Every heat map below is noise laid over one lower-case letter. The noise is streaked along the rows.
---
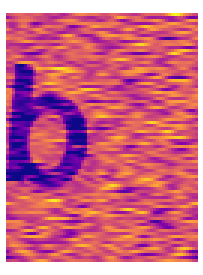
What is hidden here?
dark b
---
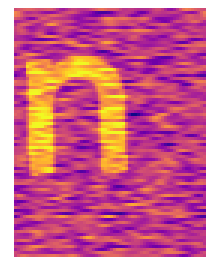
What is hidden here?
light n
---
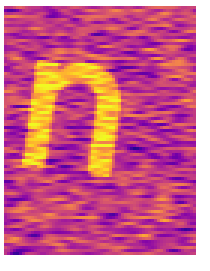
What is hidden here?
light n
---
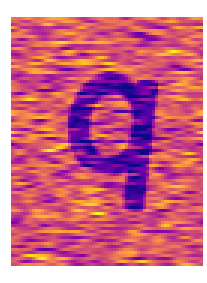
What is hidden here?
dark q
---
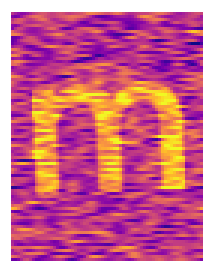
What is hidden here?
light m
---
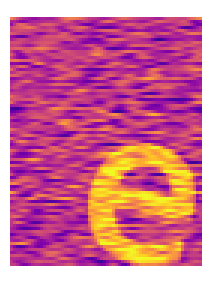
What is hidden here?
light e
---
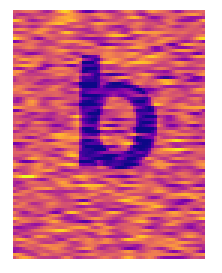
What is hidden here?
dark b
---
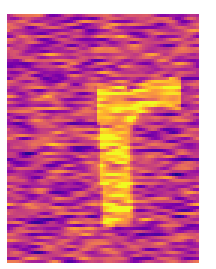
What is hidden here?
light r
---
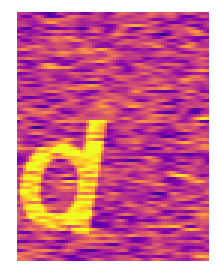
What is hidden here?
light d
